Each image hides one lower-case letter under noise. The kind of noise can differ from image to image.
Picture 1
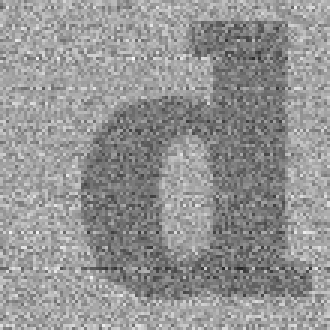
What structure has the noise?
rows of uneven size
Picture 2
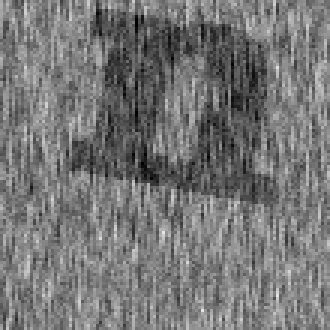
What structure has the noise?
streaked along the columns
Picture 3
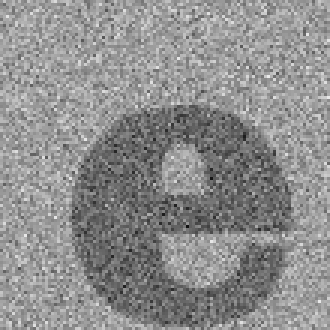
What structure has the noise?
independent entries
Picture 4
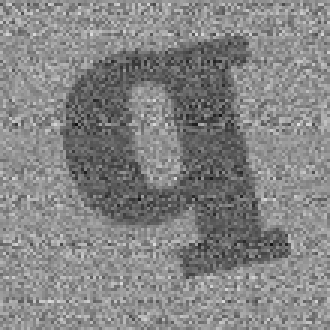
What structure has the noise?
rows of uneven size
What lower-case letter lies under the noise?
q
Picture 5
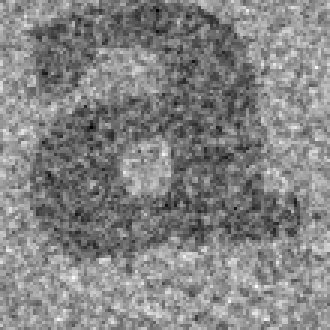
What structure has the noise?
blotchy
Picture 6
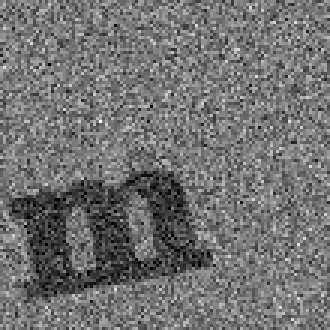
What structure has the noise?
independent entries
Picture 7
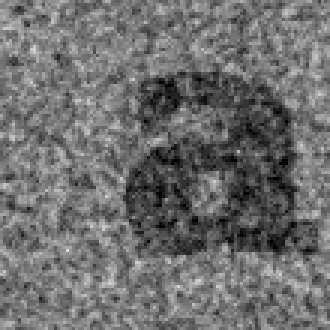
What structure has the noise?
blotchy
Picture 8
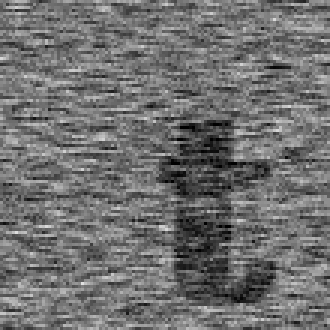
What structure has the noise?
streaked along the rows
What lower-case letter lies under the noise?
t
